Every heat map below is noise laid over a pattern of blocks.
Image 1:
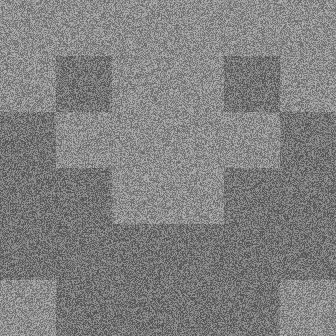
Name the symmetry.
left and right mirror each other
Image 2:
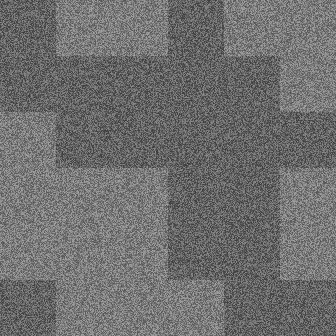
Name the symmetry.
mirrored about the diagonal from the bottom left
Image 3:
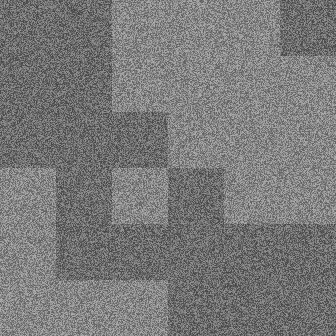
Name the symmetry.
mirrored about the diagonal from the bottom left
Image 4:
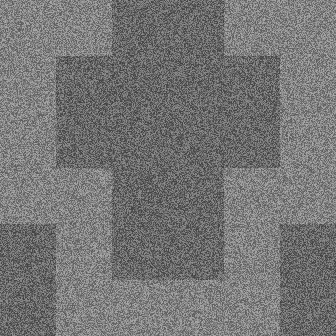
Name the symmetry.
left and right mirror each other
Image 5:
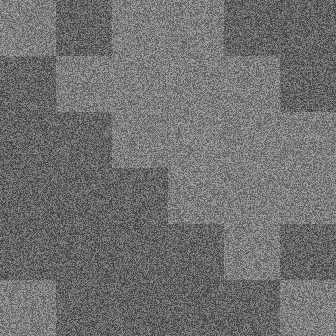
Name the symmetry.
mirrored about the diagonal from the bottom left
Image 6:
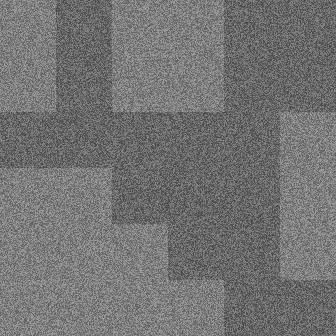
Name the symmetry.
no symmetry
